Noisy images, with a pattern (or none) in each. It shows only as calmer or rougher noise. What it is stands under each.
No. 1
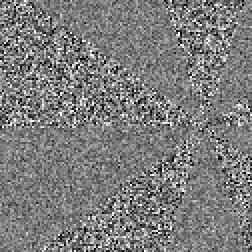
spokes from one point
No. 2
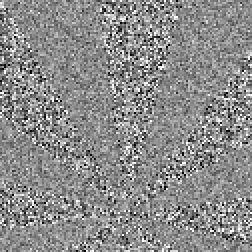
spokes from one point
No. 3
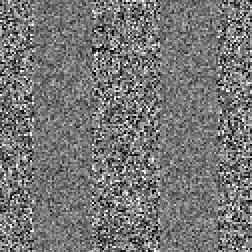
vertical stripes
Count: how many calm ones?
2
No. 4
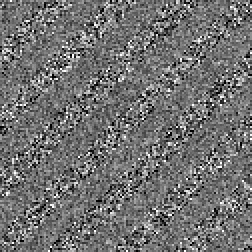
diagonal stripes
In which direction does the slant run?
bottom left to top right
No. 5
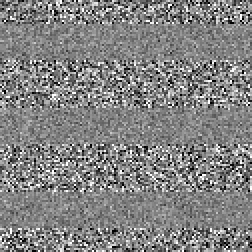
horizontal stripes
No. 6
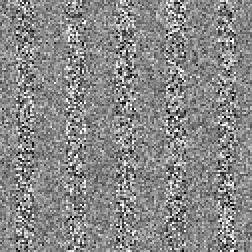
vertical stripes
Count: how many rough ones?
5
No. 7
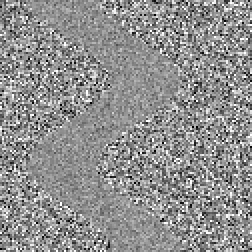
a wavy band
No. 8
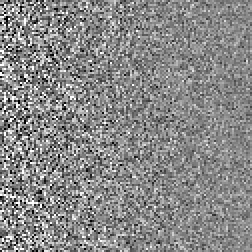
a smooth slope
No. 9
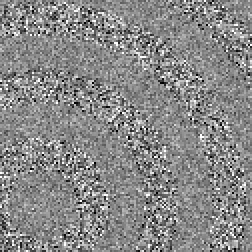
rings round one point
